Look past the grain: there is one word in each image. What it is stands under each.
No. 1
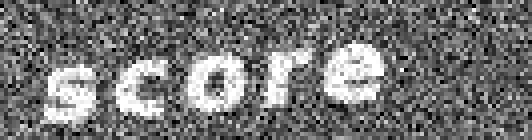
score
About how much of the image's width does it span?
two thirds
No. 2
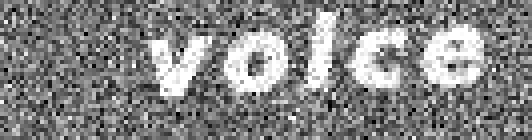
voice
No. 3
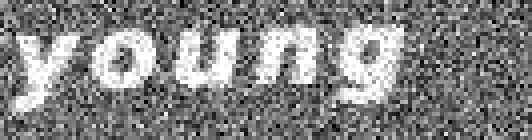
young
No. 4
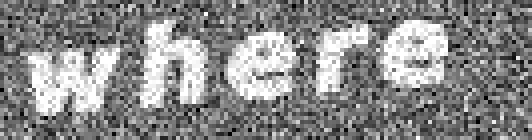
where
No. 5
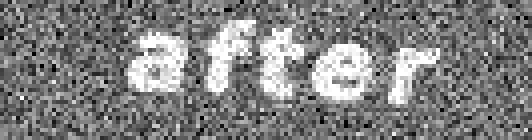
after
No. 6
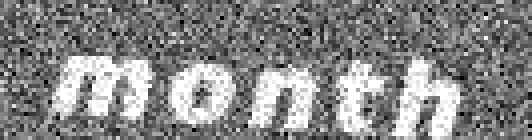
month
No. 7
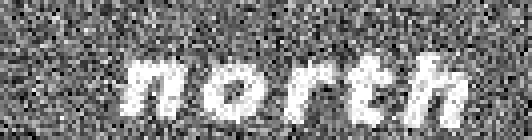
north
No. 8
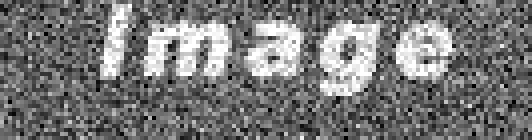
image
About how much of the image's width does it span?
two thirds
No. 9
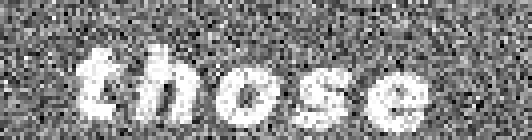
those
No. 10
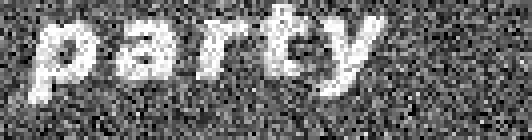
party
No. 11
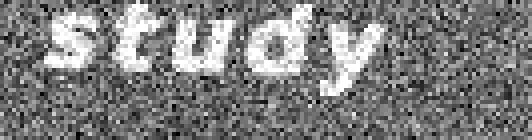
study
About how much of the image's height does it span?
two thirds
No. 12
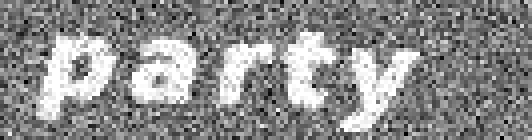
party
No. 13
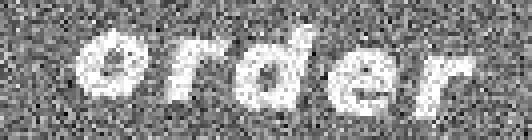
order
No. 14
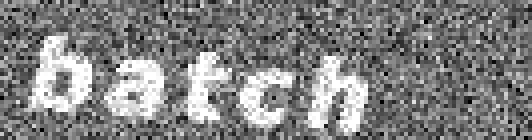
batch
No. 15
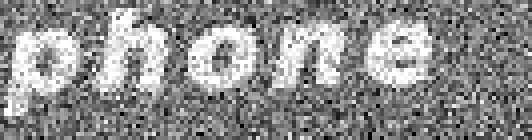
phone
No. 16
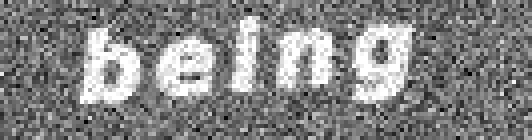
being
